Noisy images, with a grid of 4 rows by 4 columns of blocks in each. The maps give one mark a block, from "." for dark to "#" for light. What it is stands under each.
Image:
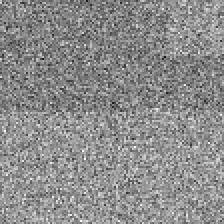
. . . #
. . . .
# # # #
# # # #
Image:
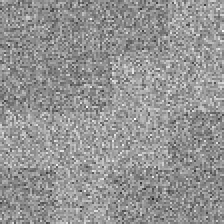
. . . #
. . # #
# # # .
. # . .
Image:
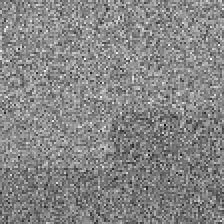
# # # #
# # # #
# # . .
. . . .
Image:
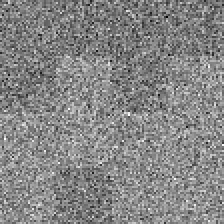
. . . .
. # . #
# # # #
# . # #
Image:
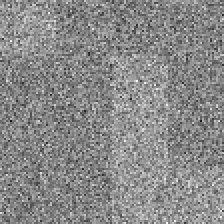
# . . .
. . # .
. . # .
. . # #
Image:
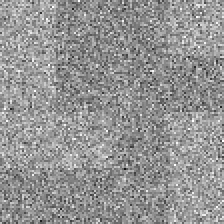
# . . #
# . . .
# # . #
. . . #
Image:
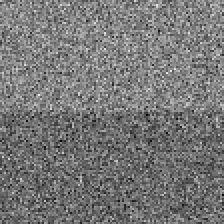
# # # #
# # # #
. . . .
. . . .
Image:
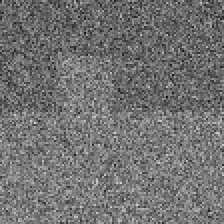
. . . .
. # . .
# # # #
# # # #
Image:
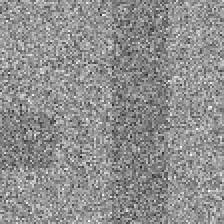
# # . #
# # . #
. # . #
# # . #
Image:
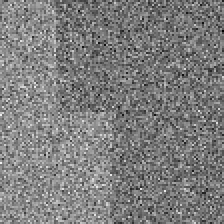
# . . .
# . . .
# # . .
# # . .
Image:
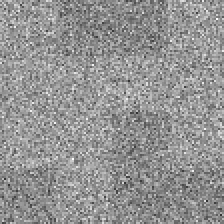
# . . #
# # # #
# # . #
. # . .
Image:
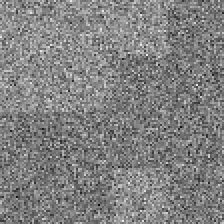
# # # .
# # . .
. . . .
. . # .
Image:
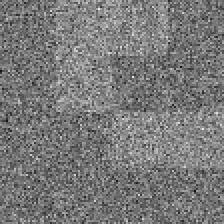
. # # .
. # . .
. . # #
. . . .
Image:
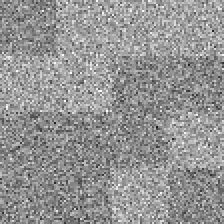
. # # #
# # . .
. . . #
. . # .
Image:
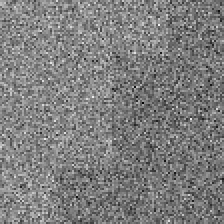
# # # .
# # . .
# # . .
# . . .
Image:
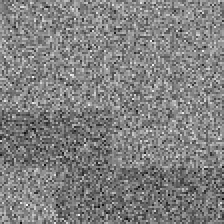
# # # #
# # # #
. . # #
# . . .
